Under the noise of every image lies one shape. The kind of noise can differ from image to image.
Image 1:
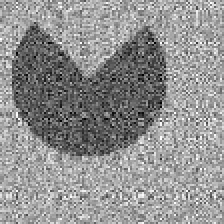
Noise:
low rank plus noise
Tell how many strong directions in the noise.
two
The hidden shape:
disc with a wedge cut out
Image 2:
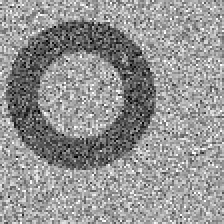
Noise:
independent entries
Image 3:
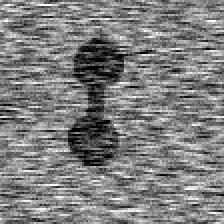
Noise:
streaked along the rows
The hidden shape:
dumbbell
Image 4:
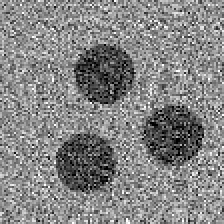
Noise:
low rank plus noise
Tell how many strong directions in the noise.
five to eight
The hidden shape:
three dots
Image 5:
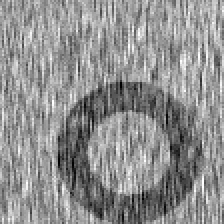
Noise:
streaked along the columns
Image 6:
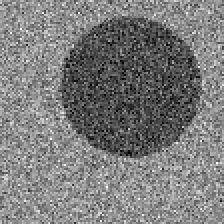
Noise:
independent entries
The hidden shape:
disc
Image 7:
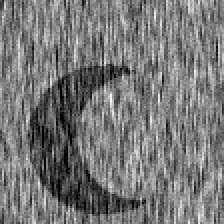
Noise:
streaked along the columns
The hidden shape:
crescent
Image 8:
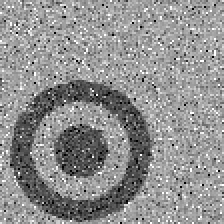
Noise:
heavy tails
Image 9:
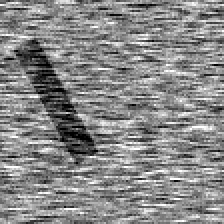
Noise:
streaked along the rows
